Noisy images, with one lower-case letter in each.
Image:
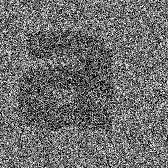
a
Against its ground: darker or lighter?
darker
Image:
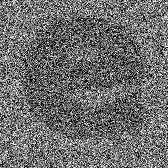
e
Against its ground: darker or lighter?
darker
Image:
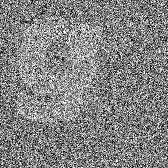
g
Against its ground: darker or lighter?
lighter
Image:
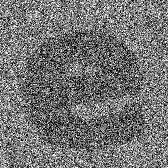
e
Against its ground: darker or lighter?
darker
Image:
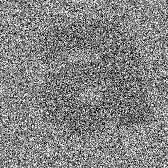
a
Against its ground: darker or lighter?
darker
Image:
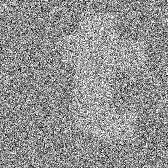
t
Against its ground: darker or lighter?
lighter
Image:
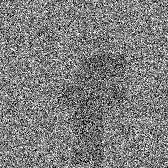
f
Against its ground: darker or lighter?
darker
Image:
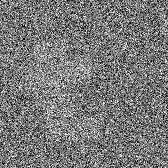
t
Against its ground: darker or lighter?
lighter
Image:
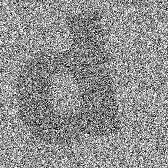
d
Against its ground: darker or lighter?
darker
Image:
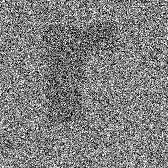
r
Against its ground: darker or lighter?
darker
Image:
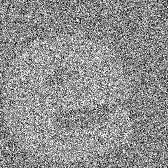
e
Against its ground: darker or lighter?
lighter
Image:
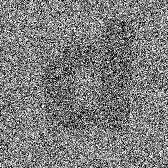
d
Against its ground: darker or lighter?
darker
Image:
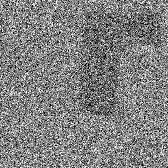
r
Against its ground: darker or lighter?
darker
